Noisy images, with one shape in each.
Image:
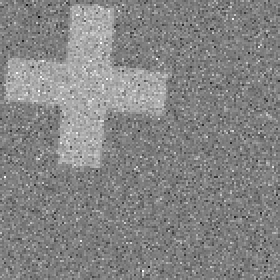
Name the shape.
cross
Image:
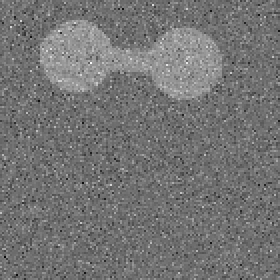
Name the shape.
dumbbell
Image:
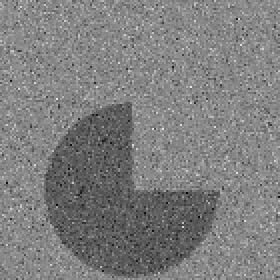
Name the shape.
disc with a wedge cut out
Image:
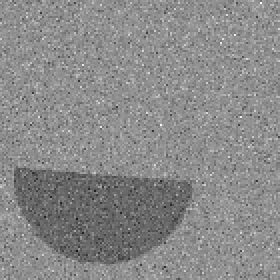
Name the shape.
half disc
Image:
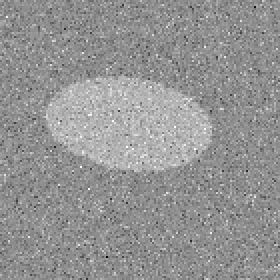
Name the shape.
ellipse
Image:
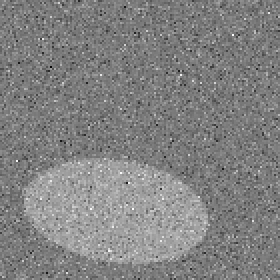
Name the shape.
ellipse
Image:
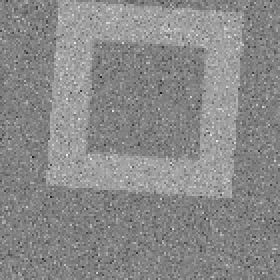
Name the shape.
square frame
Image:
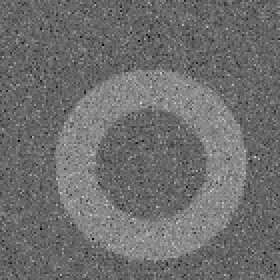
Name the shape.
ring
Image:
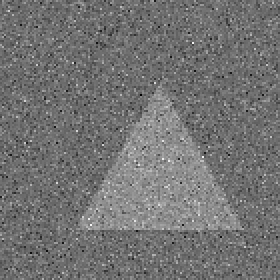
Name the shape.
triangle
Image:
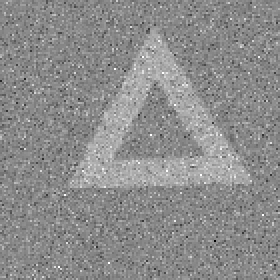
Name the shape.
triangle frame
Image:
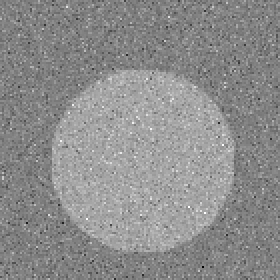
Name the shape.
disc
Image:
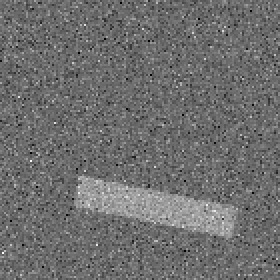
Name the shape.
bar
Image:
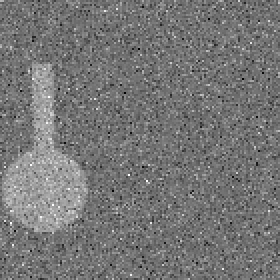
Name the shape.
lollipop
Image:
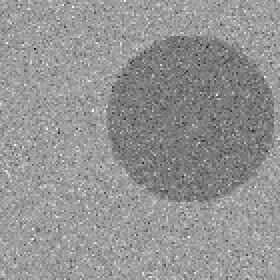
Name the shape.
disc
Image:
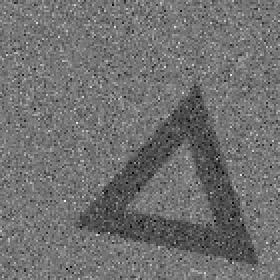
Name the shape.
triangle frame
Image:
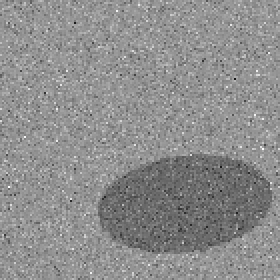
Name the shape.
ellipse
